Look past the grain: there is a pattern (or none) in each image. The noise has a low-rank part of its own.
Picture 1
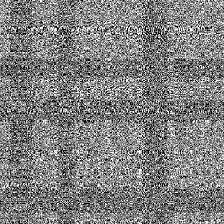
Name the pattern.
bands of rows crossing bands of columns
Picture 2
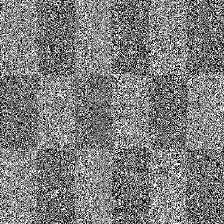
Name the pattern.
a checkerboard
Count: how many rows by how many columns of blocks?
3 by 6
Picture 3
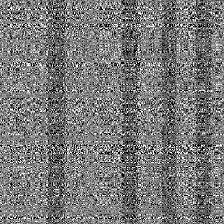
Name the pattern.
bands of columns
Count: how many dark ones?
4
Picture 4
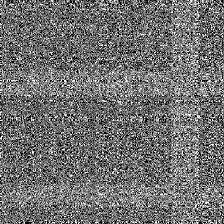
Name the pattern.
bands of rows crossing bands of columns
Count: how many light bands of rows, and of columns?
2 and 1
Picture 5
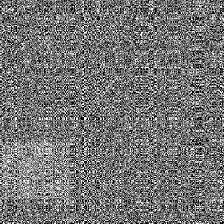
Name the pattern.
one block
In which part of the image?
bottom left
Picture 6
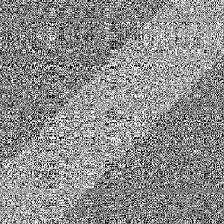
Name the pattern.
a diagonal band
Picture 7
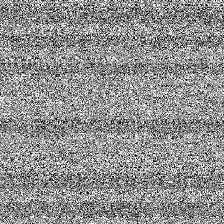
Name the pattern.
bands of rows
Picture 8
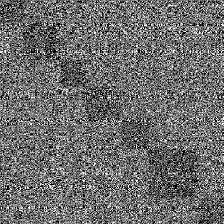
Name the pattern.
blocks along the diagonal
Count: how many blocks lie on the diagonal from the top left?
7
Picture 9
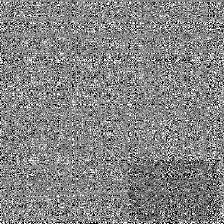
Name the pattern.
one block
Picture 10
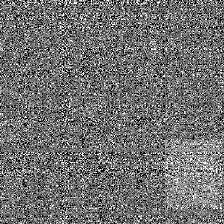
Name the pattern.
one block
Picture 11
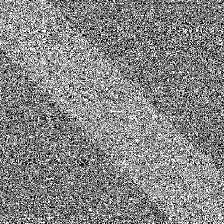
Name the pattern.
a diagonal band
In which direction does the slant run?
top left to bottom right
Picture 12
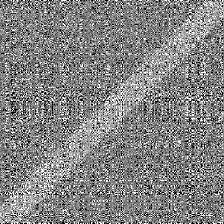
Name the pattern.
a diagonal band
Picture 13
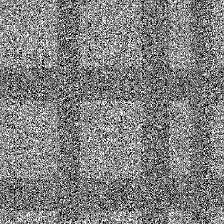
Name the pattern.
bands of rows crossing bands of columns
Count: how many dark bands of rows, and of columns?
2 and 3
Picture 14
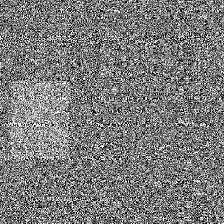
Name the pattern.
one block
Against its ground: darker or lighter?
lighter
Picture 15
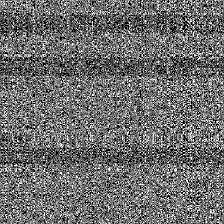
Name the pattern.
bands of rows
